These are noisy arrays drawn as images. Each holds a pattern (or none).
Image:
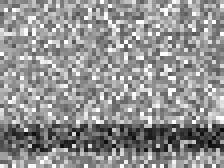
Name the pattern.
one horizontal stripe
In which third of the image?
bottom
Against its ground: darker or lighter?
darker
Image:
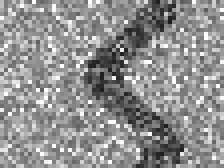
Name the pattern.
a wavy band
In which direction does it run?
top to bottom
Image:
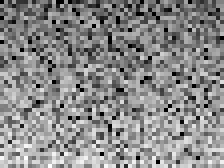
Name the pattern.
a smooth slope
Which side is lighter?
bottom
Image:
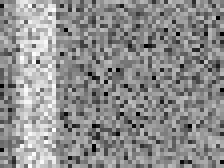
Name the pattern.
one vertical stripe
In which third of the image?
left
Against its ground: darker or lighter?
lighter
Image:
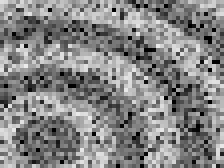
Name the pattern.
rings round one point
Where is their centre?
bottom left
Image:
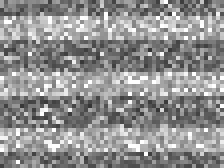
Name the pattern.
horizontal stripes
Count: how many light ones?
3
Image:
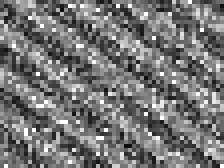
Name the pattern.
diagonal stripes
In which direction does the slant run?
top left to bottom right
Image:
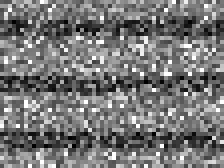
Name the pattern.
horizontal stripes
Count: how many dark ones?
3
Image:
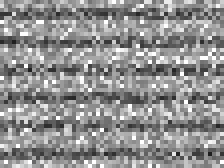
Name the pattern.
horizontal stripes
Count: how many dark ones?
6
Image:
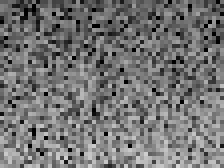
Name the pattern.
a smooth slope
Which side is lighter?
bottom
